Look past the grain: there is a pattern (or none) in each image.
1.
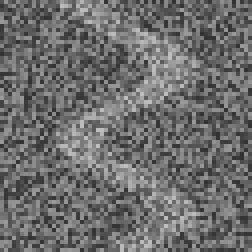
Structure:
a wavy band
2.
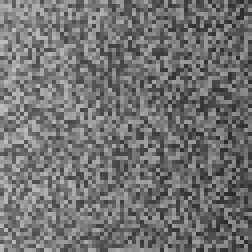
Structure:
a smooth slope
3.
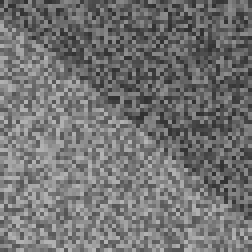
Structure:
a sharp edge
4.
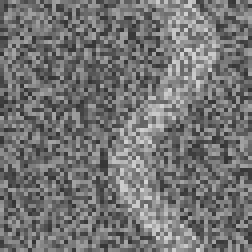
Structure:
a wavy band
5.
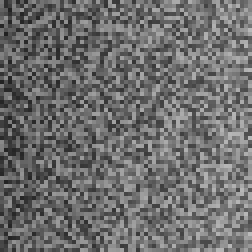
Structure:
a smooth slope
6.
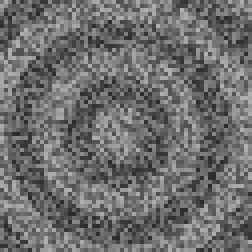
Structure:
rings round one point
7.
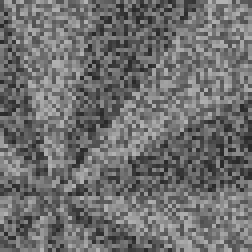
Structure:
spokes from one point
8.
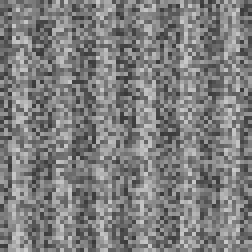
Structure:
vertical stripes
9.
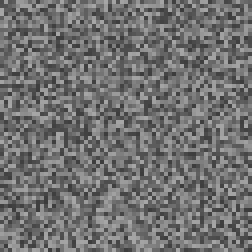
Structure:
only noise
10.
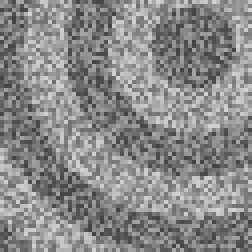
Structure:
rings round one point
